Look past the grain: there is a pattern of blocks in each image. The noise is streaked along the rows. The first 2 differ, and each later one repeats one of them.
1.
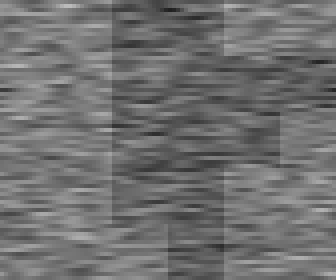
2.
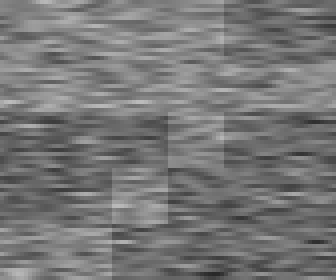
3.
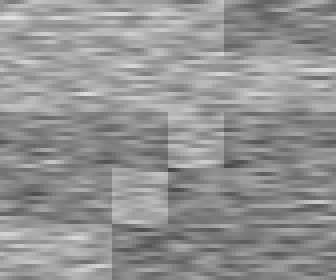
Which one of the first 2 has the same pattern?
2
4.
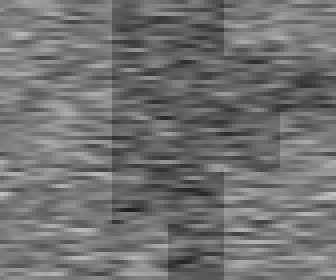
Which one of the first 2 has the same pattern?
1
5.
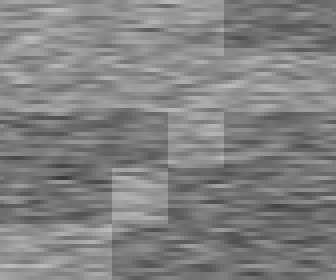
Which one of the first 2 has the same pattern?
2
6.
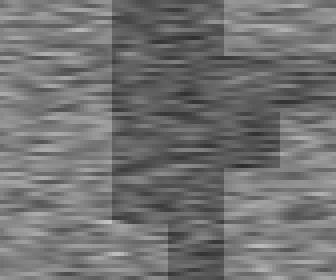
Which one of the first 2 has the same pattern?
1
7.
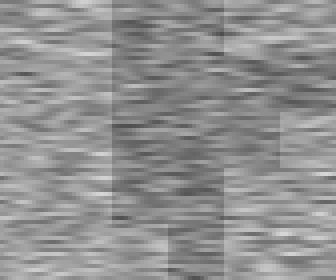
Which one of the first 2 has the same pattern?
1
